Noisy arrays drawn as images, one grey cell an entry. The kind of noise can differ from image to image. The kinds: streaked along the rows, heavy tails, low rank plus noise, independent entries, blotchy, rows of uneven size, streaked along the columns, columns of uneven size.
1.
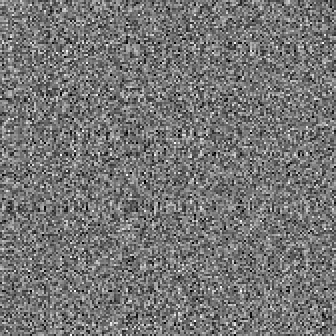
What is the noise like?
low rank plus noise
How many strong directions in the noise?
two
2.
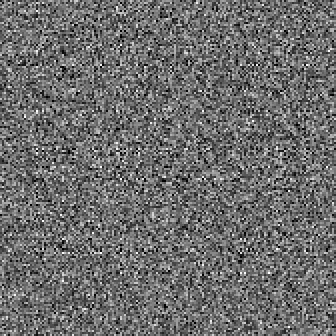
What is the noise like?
low rank plus noise
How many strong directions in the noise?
one
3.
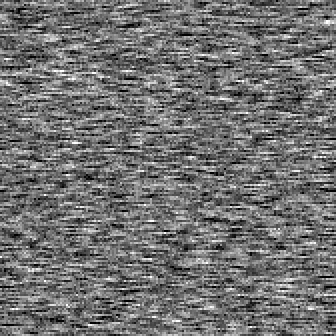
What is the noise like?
streaked along the rows
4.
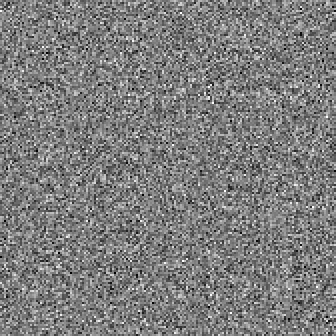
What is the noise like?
low rank plus noise
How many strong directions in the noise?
five to eight
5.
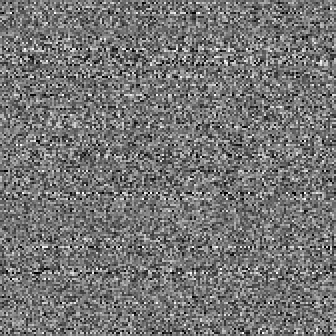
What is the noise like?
rows of uneven size
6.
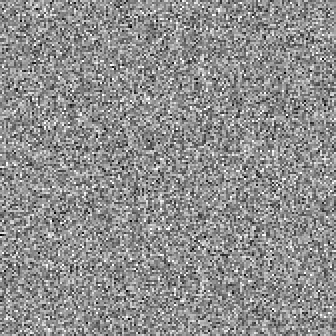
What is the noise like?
independent entries
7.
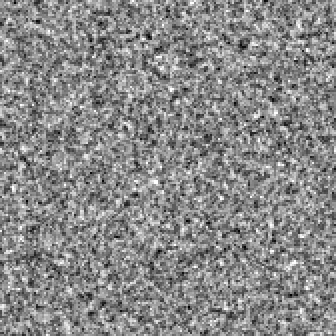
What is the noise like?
blotchy
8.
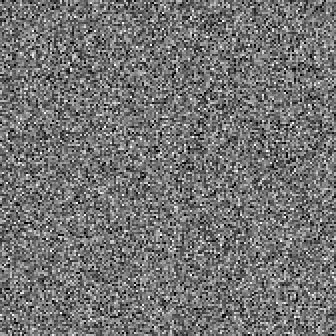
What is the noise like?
independent entries
